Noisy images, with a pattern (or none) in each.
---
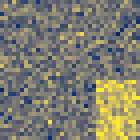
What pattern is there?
one block
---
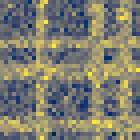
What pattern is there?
bands of rows crossing bands of columns
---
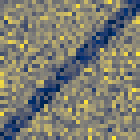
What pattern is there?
a diagonal band
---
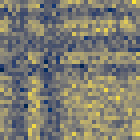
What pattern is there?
bands of rows crossing bands of columns
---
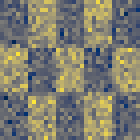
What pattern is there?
a checkerboard
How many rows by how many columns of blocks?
3 by 5
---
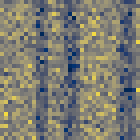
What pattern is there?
bands of columns
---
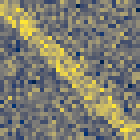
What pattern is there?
a diagonal band
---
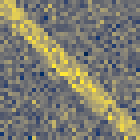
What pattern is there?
a diagonal band
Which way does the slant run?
top left to bottom right
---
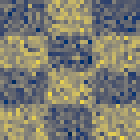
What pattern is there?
a checkerboard
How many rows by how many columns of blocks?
4 by 3
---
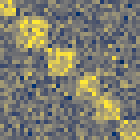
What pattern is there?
blocks along the diagonal
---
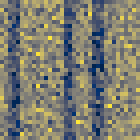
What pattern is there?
bands of columns
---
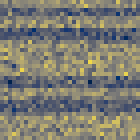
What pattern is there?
bands of rows
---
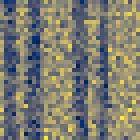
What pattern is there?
bands of columns
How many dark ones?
4
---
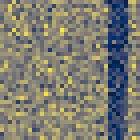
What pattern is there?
one band of columns
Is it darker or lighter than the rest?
darker
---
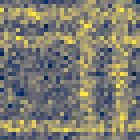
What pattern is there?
bands of rows crossing bands of columns
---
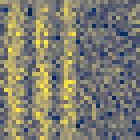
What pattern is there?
bands of columns
